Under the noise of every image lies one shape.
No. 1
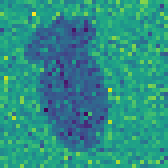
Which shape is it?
footprint
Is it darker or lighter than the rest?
darker
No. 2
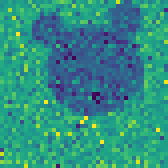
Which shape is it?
bear's head
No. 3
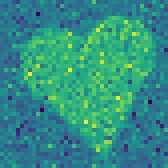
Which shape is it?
heart
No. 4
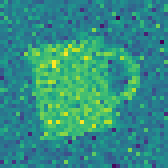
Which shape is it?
cup
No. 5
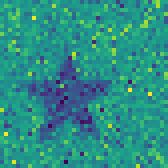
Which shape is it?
star
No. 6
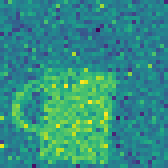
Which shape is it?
cup
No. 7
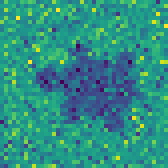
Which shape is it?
turtle
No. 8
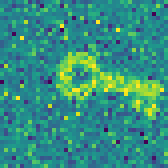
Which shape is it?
key
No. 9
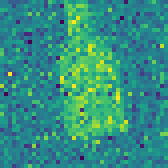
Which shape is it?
bottle
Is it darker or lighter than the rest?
lighter
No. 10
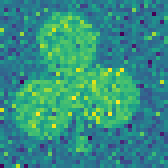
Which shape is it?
club
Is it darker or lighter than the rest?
lighter
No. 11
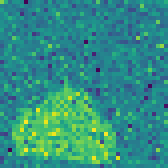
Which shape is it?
cloud
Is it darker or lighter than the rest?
lighter
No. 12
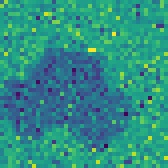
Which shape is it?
car
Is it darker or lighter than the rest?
darker
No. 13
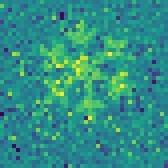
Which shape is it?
snowflake
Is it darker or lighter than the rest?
lighter
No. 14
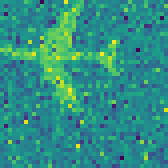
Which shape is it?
airplane
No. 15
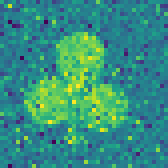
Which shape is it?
club
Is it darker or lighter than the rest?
lighter
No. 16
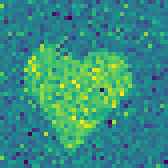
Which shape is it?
heart
